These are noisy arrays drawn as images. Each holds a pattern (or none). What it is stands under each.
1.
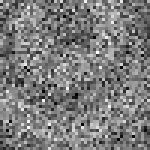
rings round one point
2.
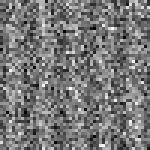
vertical stripes
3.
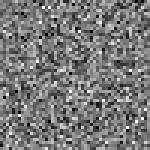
only noise
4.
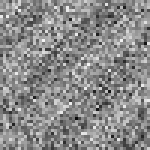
diagonal stripes
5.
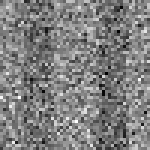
vertical stripes
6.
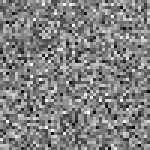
only noise
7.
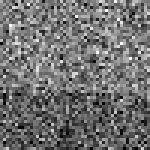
a sharp edge
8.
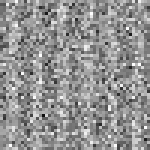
vertical stripes
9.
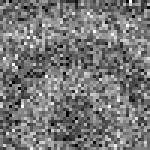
rings round one point
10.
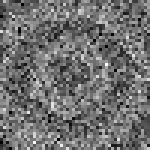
rings round one point
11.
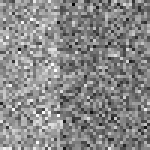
a sharp edge
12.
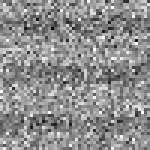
horizontal stripes
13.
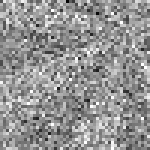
spokes from one point
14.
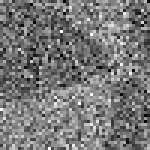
spokes from one point
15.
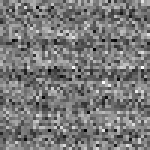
horizontal stripes
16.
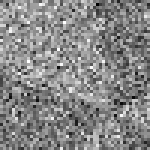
spokes from one point
